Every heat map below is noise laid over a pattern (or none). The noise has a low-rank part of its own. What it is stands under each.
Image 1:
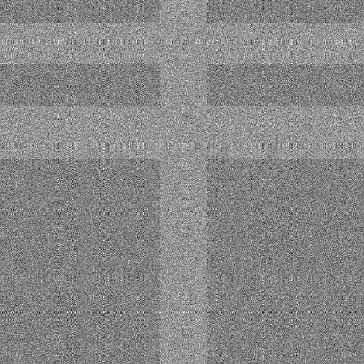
bands of rows crossing bands of columns
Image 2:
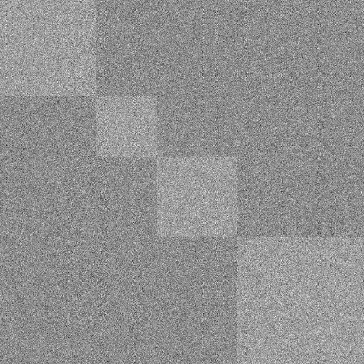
blocks along the diagonal
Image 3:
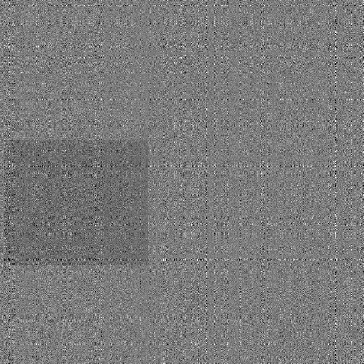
one block
